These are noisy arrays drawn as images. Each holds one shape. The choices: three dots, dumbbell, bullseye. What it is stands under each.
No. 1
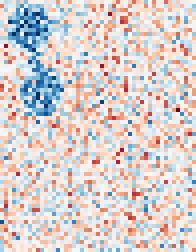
blue dumbbell, top left
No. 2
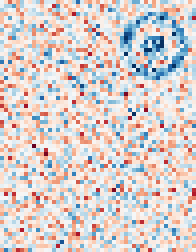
blue bullseye, top right
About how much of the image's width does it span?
a third
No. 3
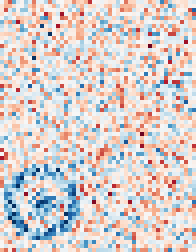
blue bullseye, bottom left
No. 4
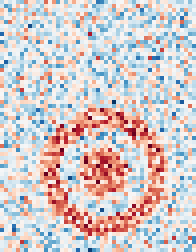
red bullseye
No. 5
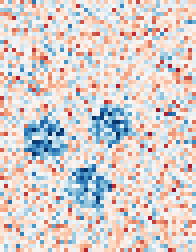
blue three dots
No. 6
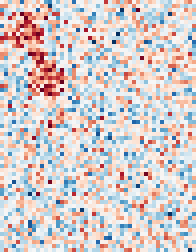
red dumbbell, top left
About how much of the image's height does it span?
a third
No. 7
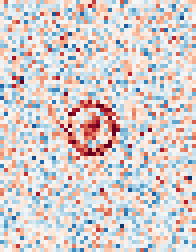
red bullseye, centre
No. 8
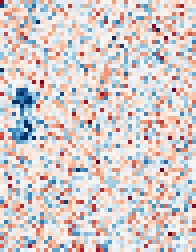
blue dumbbell, middle left
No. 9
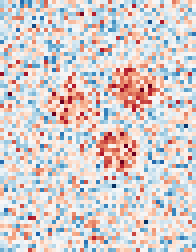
red three dots
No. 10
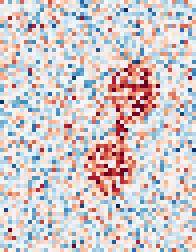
red dumbbell
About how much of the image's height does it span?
half
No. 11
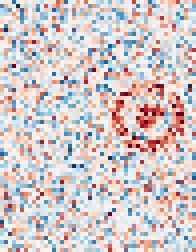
red bullseye, middle right
